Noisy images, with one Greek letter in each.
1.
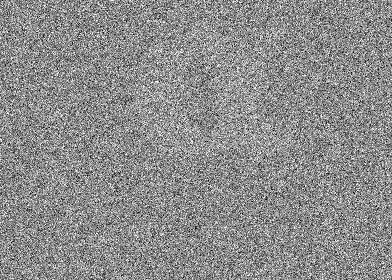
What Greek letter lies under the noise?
alpha
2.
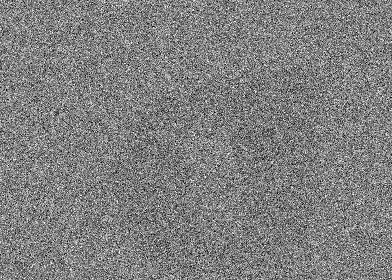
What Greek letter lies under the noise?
sigma
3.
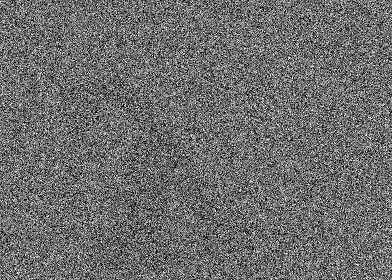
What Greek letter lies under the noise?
lambda
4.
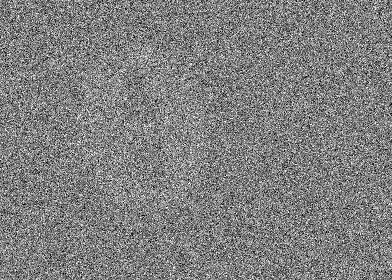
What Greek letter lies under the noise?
theta
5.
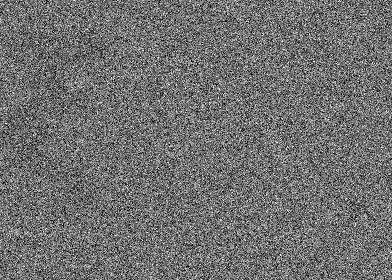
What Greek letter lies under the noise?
xi
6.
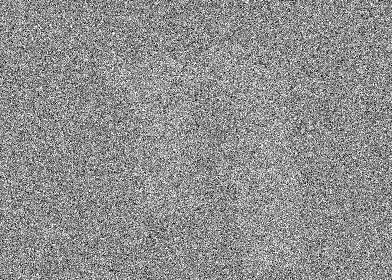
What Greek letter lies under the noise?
eta
